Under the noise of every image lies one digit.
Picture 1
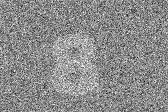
8
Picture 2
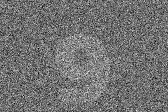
9
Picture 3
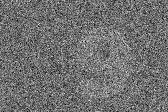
9
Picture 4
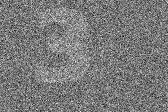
3
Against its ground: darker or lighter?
lighter
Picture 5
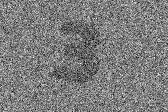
3
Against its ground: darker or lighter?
darker
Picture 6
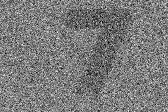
7
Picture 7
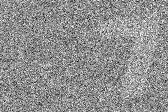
7
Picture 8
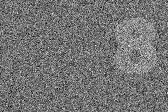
8
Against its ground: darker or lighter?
lighter
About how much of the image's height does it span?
half
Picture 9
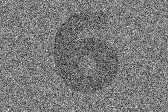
6
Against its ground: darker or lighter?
darker
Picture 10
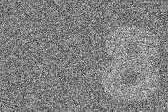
8
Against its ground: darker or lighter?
lighter
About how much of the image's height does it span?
two thirds
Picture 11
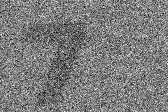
7
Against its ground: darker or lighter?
darker
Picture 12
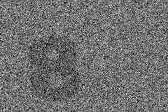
8
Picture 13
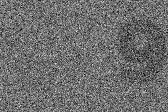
9
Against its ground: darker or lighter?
darker
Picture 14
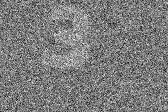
3
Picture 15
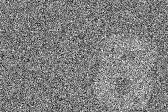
8
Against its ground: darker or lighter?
lighter
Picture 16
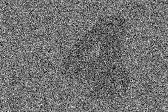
4
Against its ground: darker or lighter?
darker
